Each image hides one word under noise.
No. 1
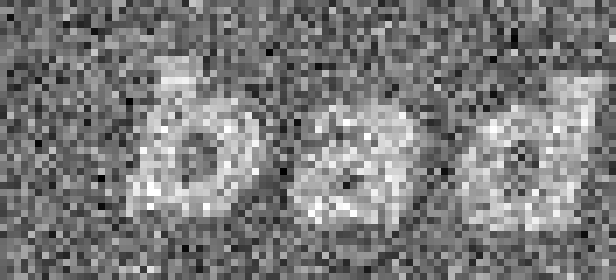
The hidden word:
bad
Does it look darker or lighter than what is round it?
lighter
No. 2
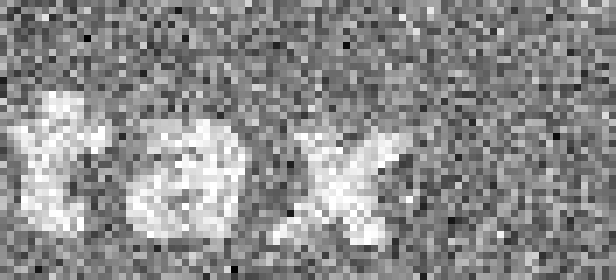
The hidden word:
tax
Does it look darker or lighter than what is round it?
lighter
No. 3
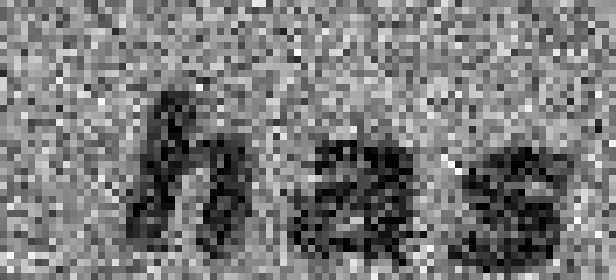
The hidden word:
has
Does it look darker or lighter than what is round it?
darker
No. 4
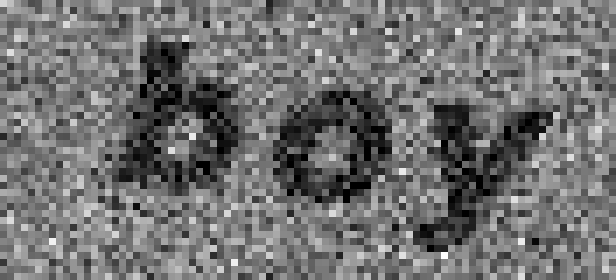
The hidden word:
boy
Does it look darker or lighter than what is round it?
darker
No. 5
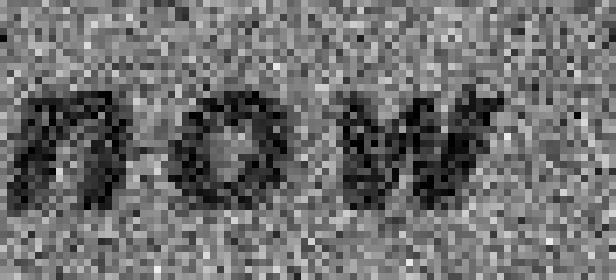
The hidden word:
now
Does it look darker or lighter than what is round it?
darker
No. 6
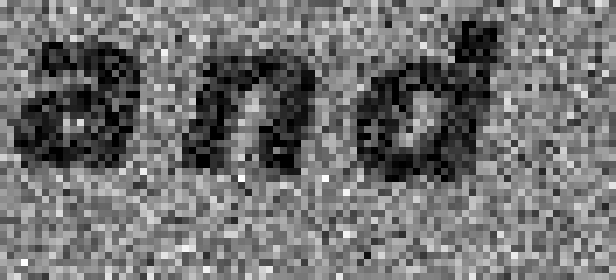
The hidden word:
and
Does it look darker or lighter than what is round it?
darker
